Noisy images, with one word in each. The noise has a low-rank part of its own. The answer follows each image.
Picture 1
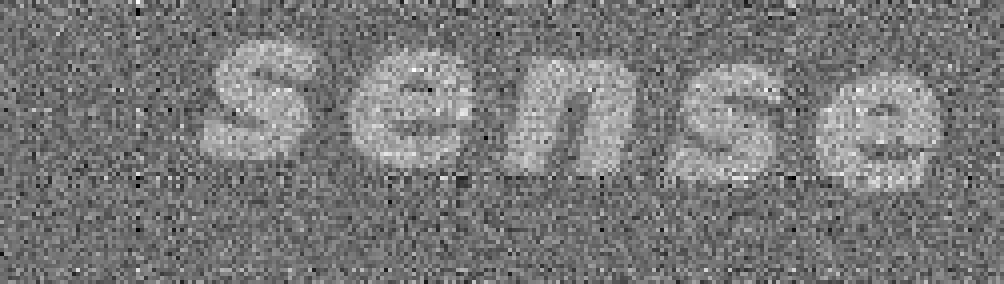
sense
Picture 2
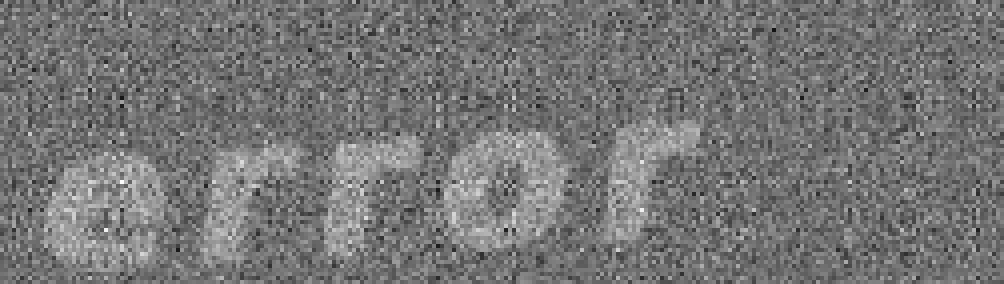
error
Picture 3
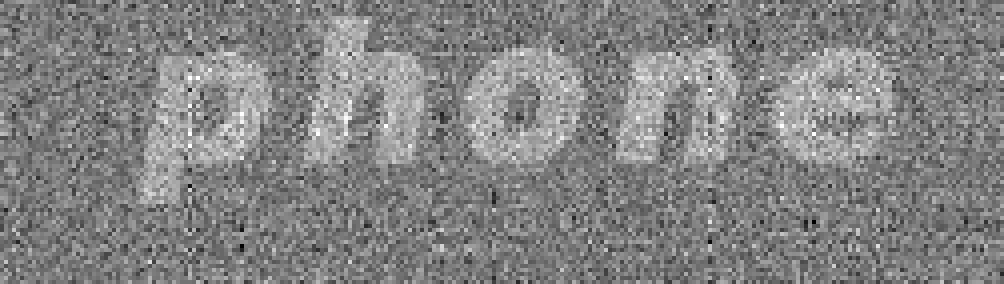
phone
